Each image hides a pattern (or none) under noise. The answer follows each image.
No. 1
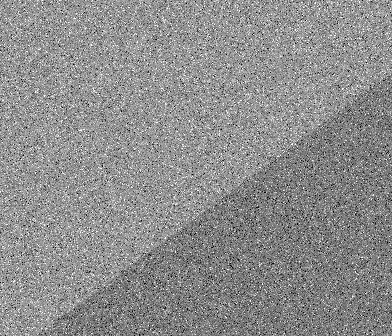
a sharp edge
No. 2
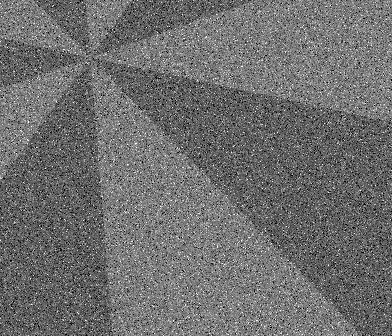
spokes from one point
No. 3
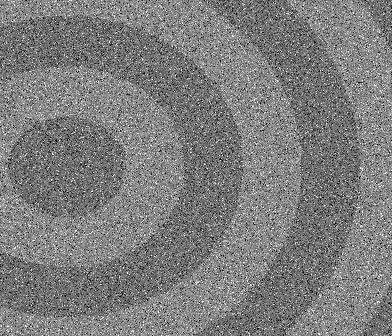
rings round one point
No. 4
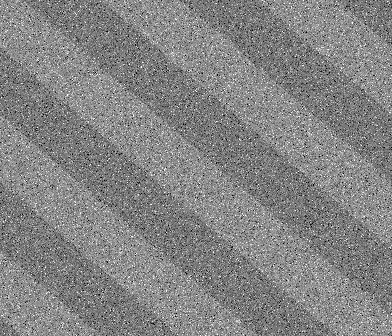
diagonal stripes
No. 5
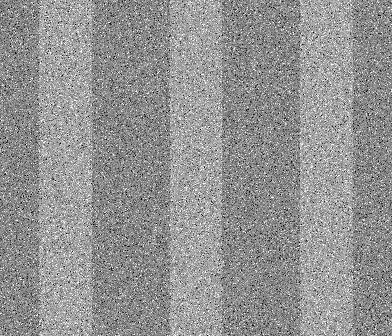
vertical stripes
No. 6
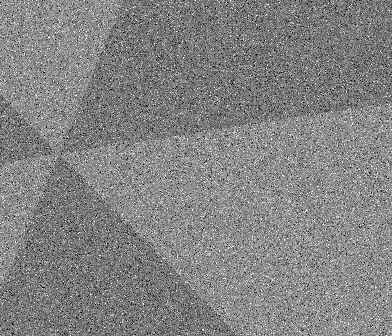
spokes from one point
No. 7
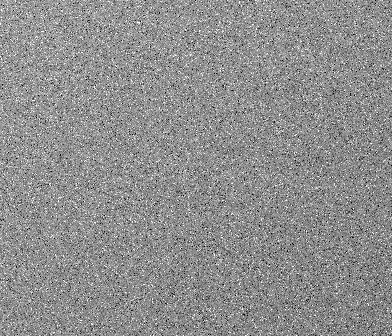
a smooth slope
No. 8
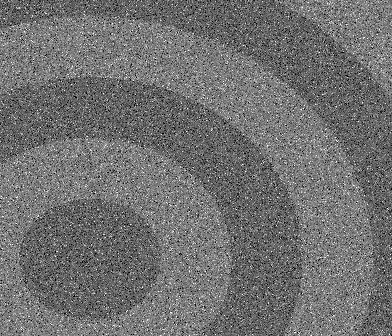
rings round one point
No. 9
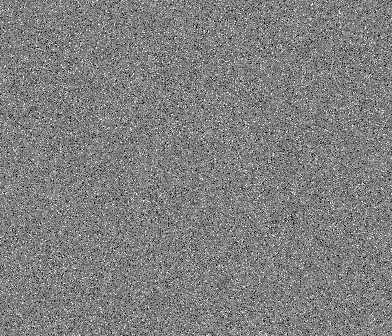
only noise
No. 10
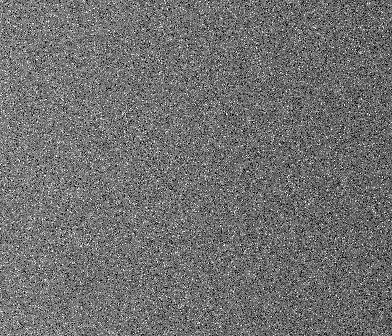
a smooth slope
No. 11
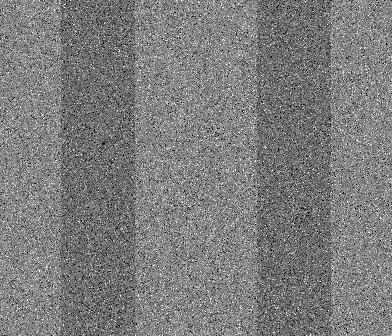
vertical stripes
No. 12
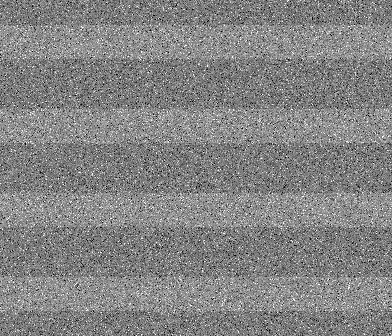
horizontal stripes
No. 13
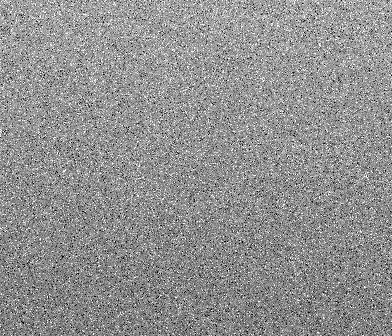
a smooth slope
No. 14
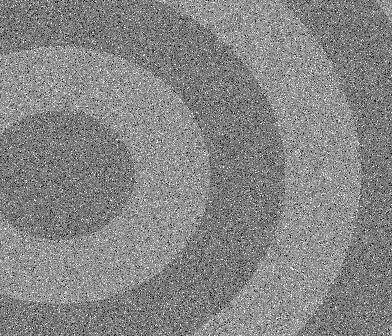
rings round one point
